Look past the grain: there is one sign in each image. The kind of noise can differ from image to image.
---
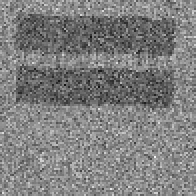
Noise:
low rank plus noise
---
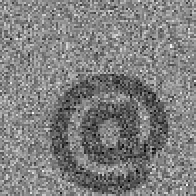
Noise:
low rank plus noise
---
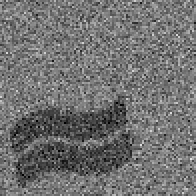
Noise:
low rank plus noise
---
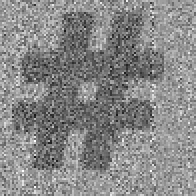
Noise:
columns of uneven size
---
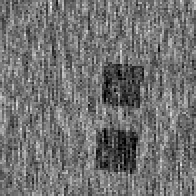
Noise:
streaked along the columns
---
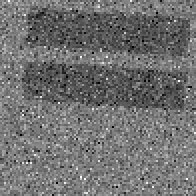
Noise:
heavy tails
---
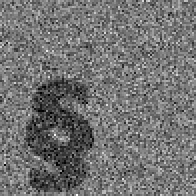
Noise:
independent entries
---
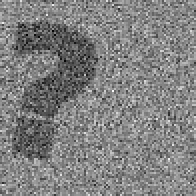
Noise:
low rank plus noise
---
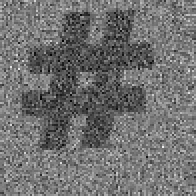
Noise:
low rank plus noise
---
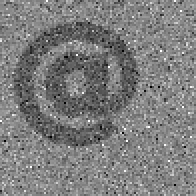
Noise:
heavy tails
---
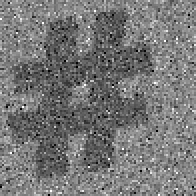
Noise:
heavy tails
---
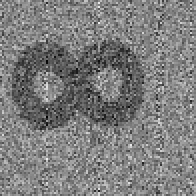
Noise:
columns of uneven size
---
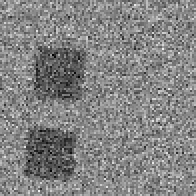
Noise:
low rank plus noise
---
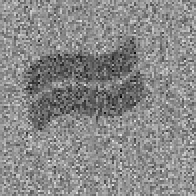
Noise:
columns of uneven size
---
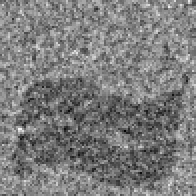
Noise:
blotchy
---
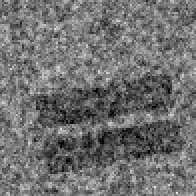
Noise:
blotchy
